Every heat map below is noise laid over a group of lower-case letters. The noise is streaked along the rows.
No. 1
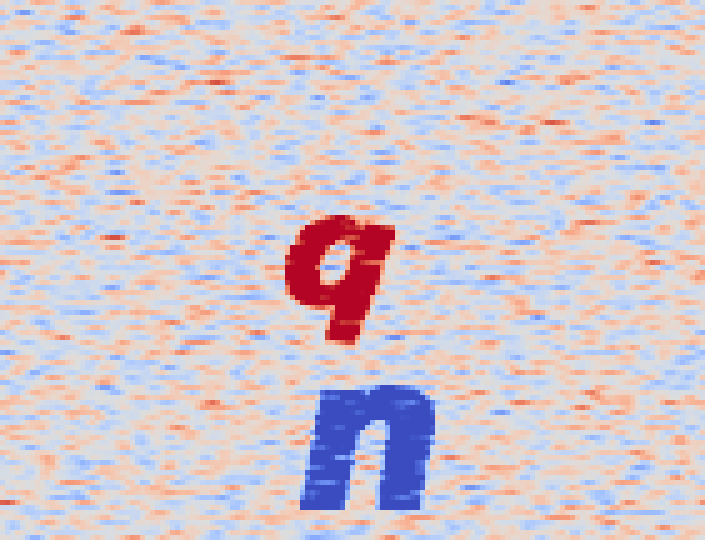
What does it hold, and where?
centre: red q; bottom middle: blue n
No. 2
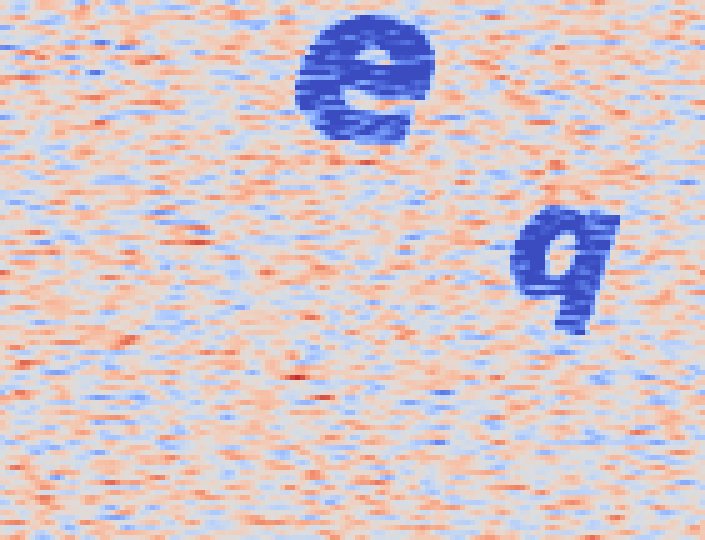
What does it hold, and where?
top middle: blue e; middle right: blue q
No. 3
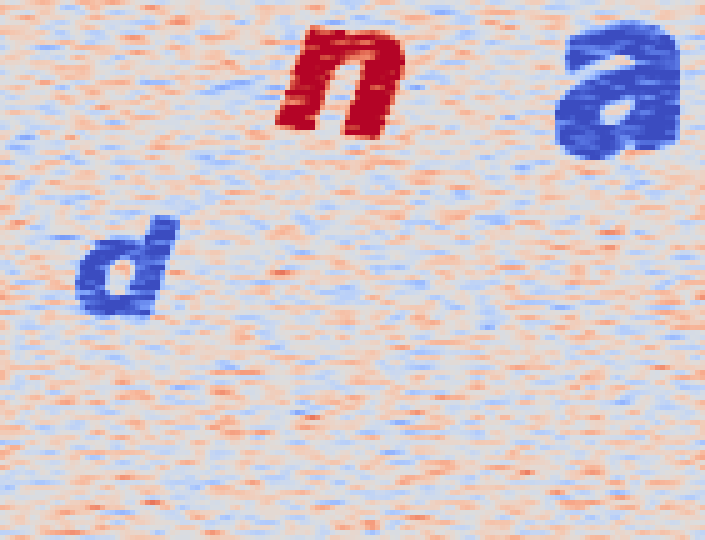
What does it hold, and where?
top middle: red n; top right: blue a; middle left: blue d
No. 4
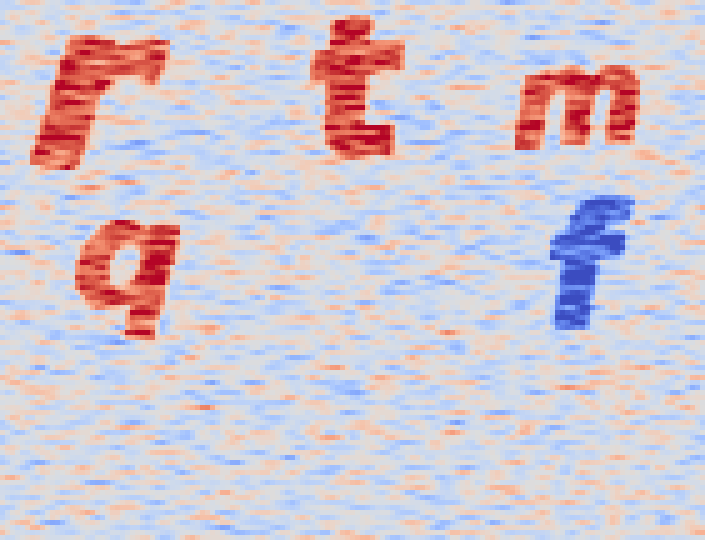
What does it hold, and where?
top left: red r; top middle: red t; top right: red m; middle left: red q; middle right: blue f
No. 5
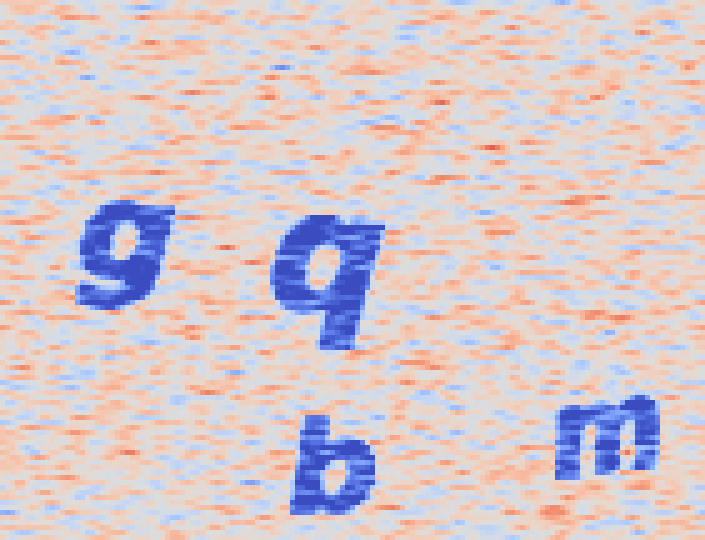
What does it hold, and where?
middle left: blue g; centre: blue q; bottom middle: blue b; bottom right: blue m
